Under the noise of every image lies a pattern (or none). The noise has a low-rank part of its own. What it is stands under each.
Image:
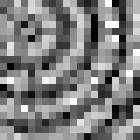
rings round one point
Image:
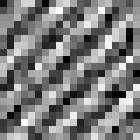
diagonal stripes
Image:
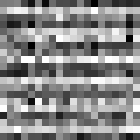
horizontal stripes
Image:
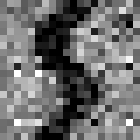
a wavy band
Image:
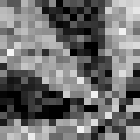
spokes from one point
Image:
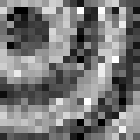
rings round one point
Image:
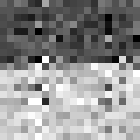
a sharp edge
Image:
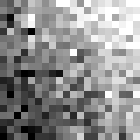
a smooth slope
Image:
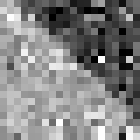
a sharp edge
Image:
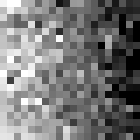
a smooth slope
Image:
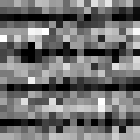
horizontal stripes
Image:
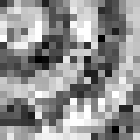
rings round one point
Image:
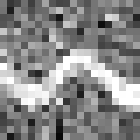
a wavy band
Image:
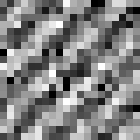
diagonal stripes
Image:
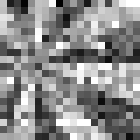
spokes from one point
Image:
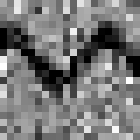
a wavy band
